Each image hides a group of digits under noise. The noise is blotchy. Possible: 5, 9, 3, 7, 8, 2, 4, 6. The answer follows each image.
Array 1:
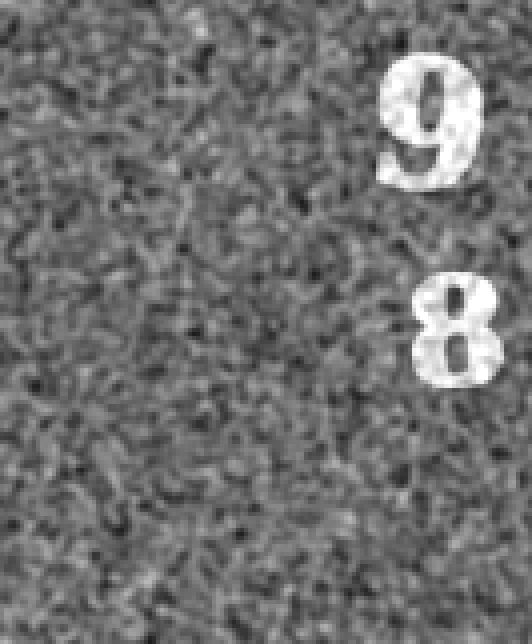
top right: light 9; middle right: light 8
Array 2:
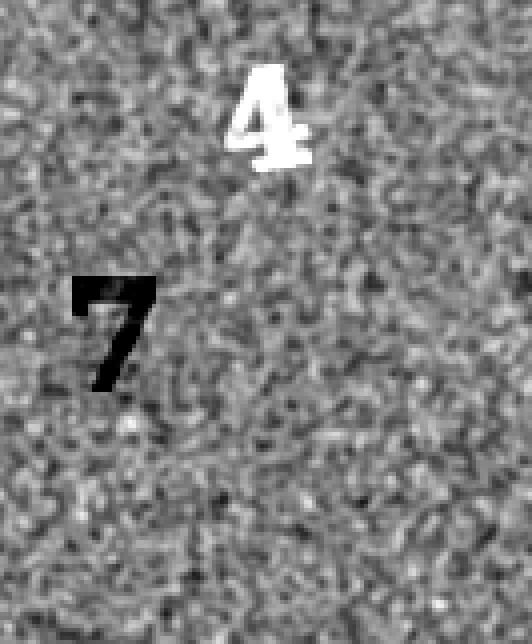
top middle: light 4; middle left: dark 7
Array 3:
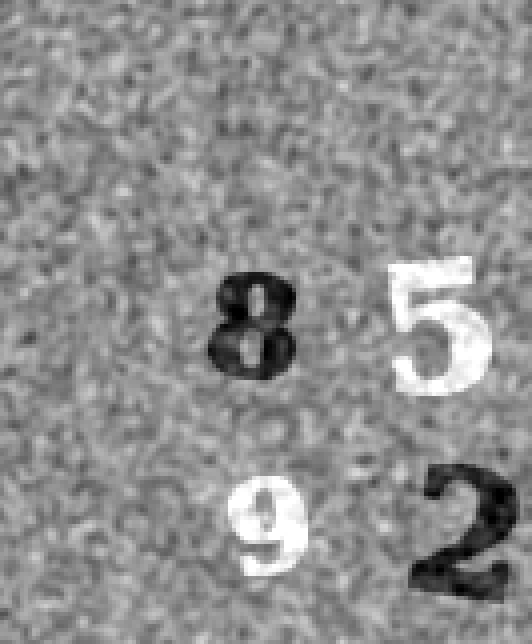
centre: dark 8; middle right: light 5; bottom middle: light 9; bottom right: dark 2
